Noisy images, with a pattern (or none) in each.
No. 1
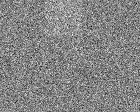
one block
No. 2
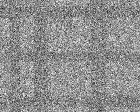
bands of rows crossing bands of columns
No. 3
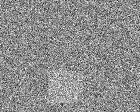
one block
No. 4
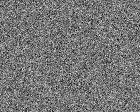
only noise
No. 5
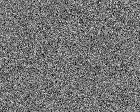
only noise
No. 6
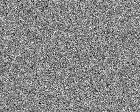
only noise
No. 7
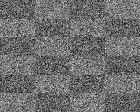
a checkerboard
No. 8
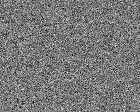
only noise
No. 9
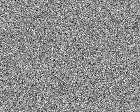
only noise
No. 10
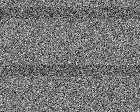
bands of rows
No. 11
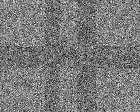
bands of rows crossing bands of columns
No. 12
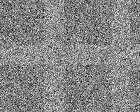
bands of rows crossing bands of columns
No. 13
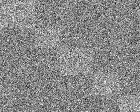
blocks along the diagonal
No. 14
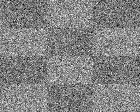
a checkerboard
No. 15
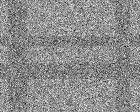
bands of rows crossing bands of columns
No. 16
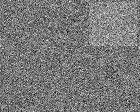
one block
